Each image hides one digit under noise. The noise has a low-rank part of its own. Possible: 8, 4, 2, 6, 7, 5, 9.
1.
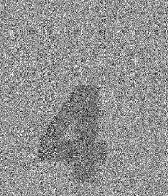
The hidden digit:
4
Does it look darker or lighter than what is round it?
darker
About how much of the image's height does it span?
half
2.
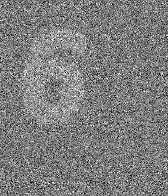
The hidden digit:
6
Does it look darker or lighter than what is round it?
lighter
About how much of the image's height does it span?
half
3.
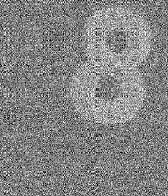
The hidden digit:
8
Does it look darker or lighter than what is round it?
lighter
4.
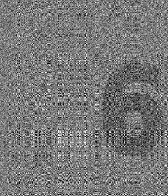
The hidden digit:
6
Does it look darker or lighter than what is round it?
darker
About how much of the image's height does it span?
half
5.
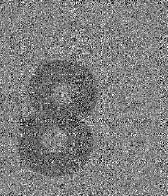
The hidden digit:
8
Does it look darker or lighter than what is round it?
darker
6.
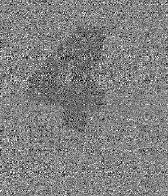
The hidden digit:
4
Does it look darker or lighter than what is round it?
darker
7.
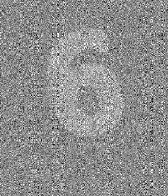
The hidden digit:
6
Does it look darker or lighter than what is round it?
lighter
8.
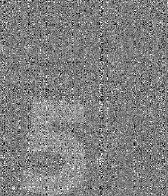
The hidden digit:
5
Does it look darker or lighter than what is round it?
lighter
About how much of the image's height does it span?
half
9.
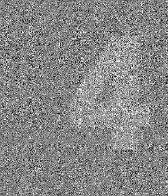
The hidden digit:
4
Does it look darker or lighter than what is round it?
lighter
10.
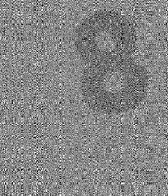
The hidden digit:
8
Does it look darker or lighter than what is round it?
darker
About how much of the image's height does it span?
half
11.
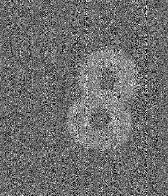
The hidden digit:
8
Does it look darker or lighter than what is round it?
lighter
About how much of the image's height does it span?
half
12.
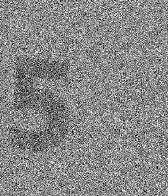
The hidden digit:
5
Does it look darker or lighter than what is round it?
darker
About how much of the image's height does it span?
half
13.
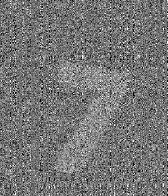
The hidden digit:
7
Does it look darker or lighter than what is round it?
lighter
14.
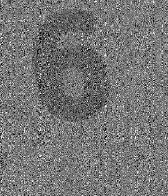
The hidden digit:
6
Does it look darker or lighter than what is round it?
darker
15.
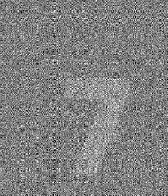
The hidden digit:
7
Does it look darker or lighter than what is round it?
lighter
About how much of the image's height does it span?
half
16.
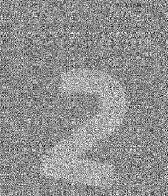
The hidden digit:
2
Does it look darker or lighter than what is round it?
lighter
